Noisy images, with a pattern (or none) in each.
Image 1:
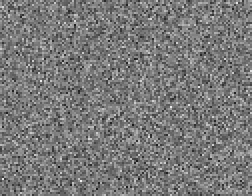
only noise
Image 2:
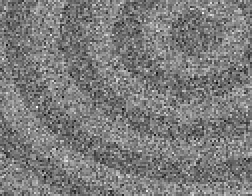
rings round one point
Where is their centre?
top right
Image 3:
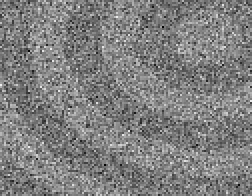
rings round one point
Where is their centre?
top right
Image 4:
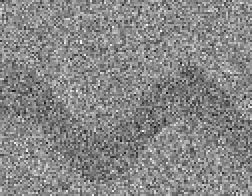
a wavy band
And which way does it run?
left to right
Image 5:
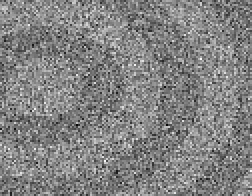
rings round one point
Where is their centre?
middle left
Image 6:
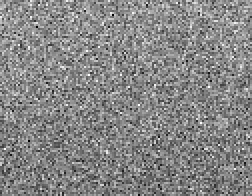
a smooth slope
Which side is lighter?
top
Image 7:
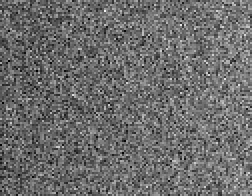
a smooth slope
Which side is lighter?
right
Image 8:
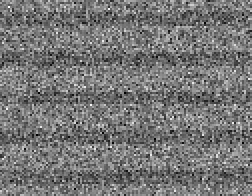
horizontal stripes
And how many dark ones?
5
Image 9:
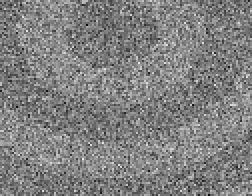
rings round one point
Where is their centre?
top middle
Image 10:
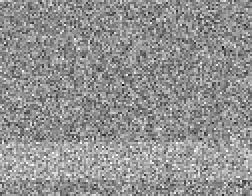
one horizontal stripe
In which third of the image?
bottom
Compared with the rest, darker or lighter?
lighter
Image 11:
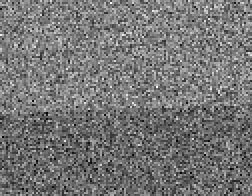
a sharp edge
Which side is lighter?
top
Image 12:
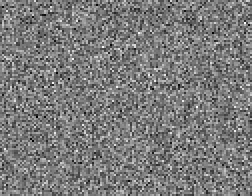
only noise
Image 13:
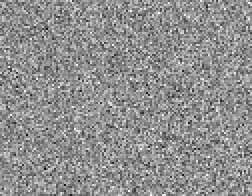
only noise
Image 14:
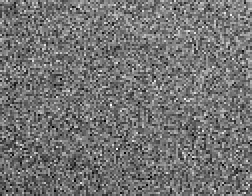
a smooth slope
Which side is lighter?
top right
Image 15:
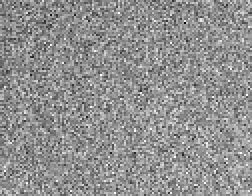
a smooth slope
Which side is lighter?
bottom right
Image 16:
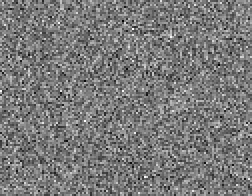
only noise
